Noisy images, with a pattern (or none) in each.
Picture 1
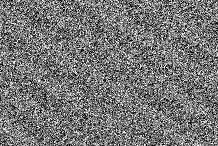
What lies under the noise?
diagonal stripes
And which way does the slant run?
top left to bottom right
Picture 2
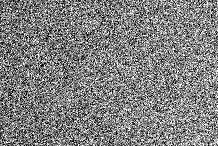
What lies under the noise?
a smooth slope
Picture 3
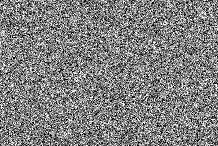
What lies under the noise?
only noise
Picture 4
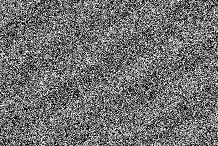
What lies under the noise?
diagonal stripes
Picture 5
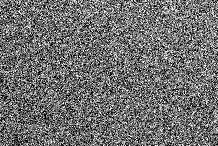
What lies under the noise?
a smooth slope
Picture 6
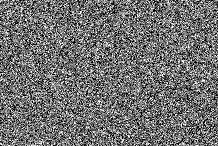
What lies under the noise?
only noise
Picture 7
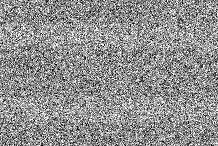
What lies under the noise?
horizontal stripes
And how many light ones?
2
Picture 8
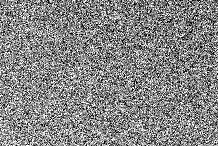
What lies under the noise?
a smooth slope
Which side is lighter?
bottom left
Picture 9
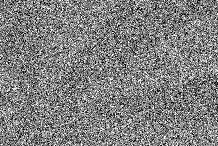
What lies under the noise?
spokes from one point
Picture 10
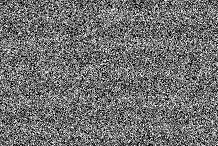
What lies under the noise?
horizontal stripes
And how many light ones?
5
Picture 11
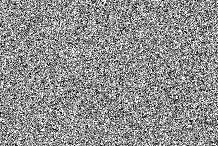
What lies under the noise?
only noise
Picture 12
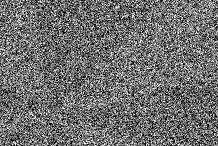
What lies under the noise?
spokes from one point
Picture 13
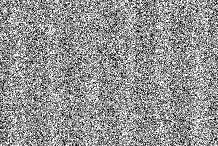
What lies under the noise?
vertical stripes
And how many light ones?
6
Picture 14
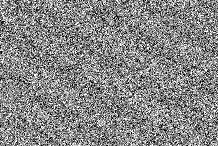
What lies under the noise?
diagonal stripes
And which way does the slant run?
top left to bottom right
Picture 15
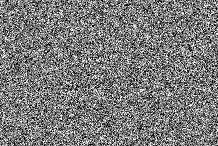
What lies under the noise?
only noise
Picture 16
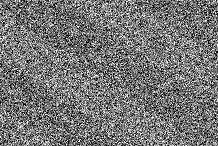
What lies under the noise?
diagonal stripes
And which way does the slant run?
top left to bottom right
